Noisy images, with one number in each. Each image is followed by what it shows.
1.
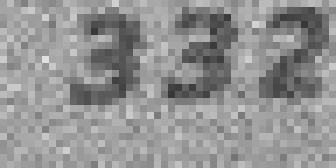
332
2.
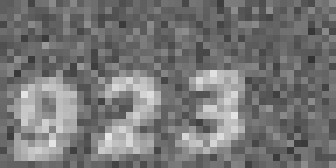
923
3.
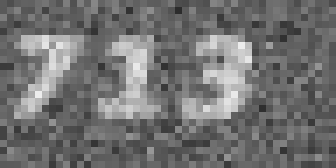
713
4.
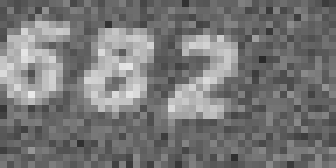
682
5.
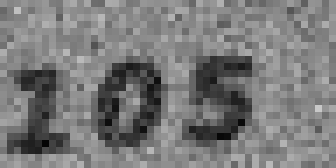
105
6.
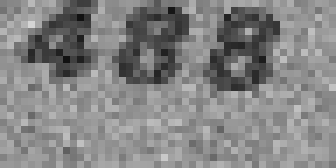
488
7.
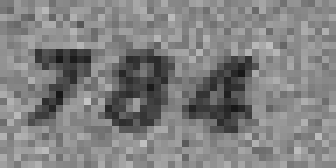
784
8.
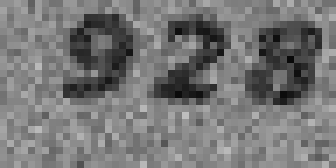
928
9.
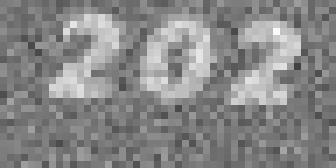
202
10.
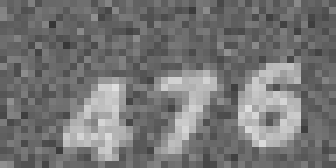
476
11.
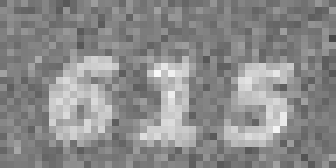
615
